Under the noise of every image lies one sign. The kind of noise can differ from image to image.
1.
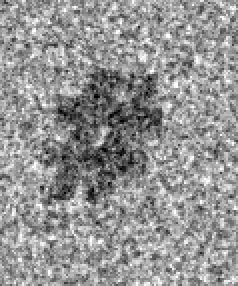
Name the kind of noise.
blotchy
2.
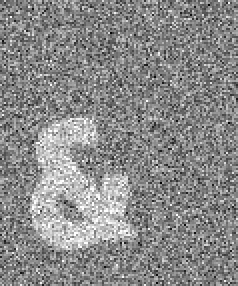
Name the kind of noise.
independent entries
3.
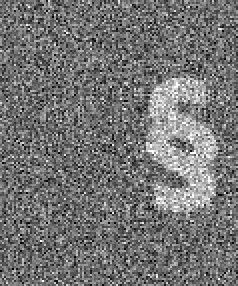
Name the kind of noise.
low rank plus noise
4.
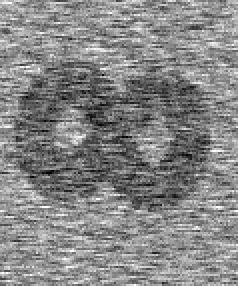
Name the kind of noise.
streaked along the rows
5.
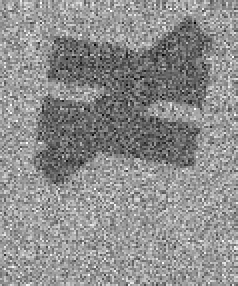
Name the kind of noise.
low rank plus noise
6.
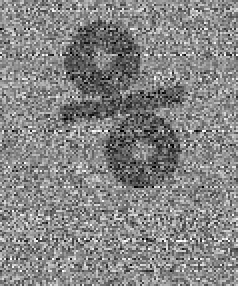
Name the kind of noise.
rows of uneven size
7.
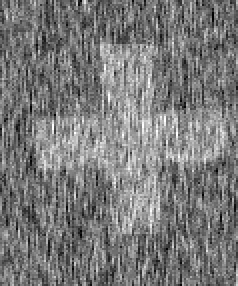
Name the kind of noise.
streaked along the columns
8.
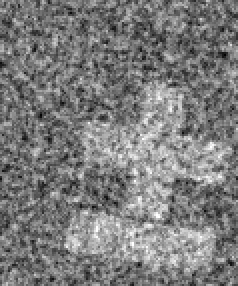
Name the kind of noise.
blotchy
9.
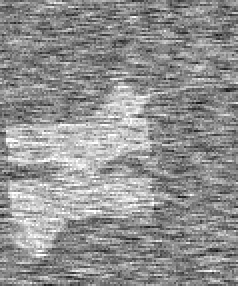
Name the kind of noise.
streaked along the rows
